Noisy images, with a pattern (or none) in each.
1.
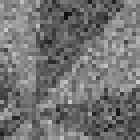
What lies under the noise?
spokes from one point
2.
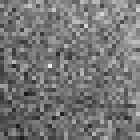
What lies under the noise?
a smooth slope
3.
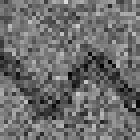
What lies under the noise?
a wavy band
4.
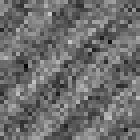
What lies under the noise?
diagonal stripes
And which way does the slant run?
bottom left to top right
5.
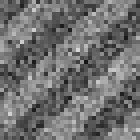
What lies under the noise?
diagonal stripes
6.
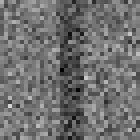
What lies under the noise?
one vertical stripe
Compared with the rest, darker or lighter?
darker
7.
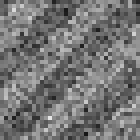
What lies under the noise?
diagonal stripes
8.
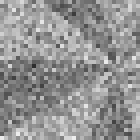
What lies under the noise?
spokes from one point
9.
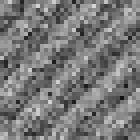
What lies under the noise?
diagonal stripes
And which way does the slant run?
bottom left to top right
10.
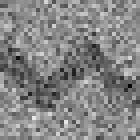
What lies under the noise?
a wavy band
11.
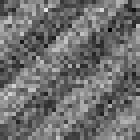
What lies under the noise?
diagonal stripes
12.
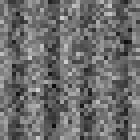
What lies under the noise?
vertical stripes
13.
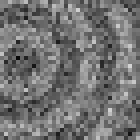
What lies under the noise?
rings round one point
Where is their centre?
middle left
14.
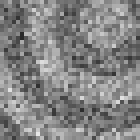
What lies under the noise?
rings round one point
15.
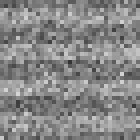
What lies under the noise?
horizontal stripes
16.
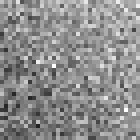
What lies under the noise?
a smooth slope
